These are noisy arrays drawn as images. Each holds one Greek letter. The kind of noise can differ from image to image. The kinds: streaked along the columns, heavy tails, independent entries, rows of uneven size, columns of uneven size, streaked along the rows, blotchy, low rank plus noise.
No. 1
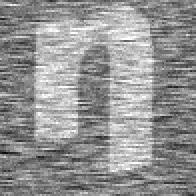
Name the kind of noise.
streaked along the rows
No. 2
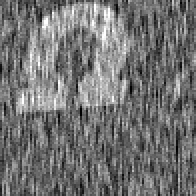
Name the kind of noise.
streaked along the columns
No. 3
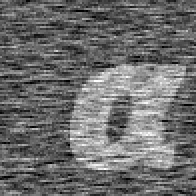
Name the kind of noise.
streaked along the rows
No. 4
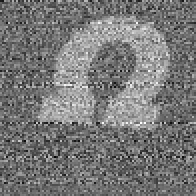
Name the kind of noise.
rows of uneven size
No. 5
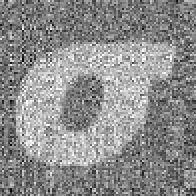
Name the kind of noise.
low rank plus noise
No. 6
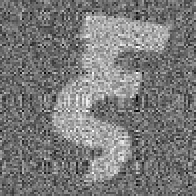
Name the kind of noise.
low rank plus noise
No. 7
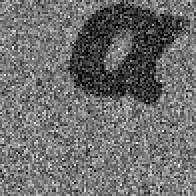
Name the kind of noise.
independent entries
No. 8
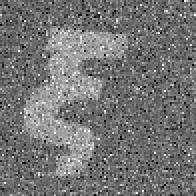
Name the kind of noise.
heavy tails
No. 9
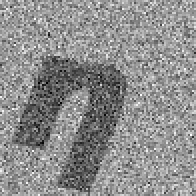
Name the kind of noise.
independent entries
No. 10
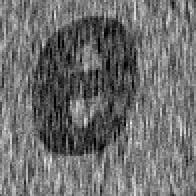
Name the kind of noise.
streaked along the columns
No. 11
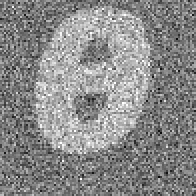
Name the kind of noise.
low rank plus noise
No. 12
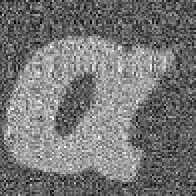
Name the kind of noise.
low rank plus noise
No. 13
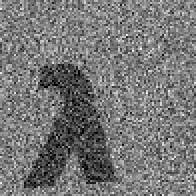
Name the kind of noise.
low rank plus noise
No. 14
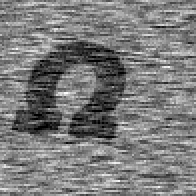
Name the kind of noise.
streaked along the rows
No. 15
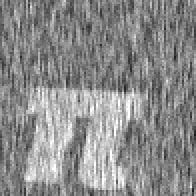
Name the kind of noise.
streaked along the columns
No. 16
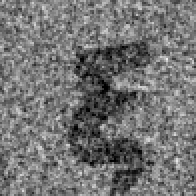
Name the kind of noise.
blotchy
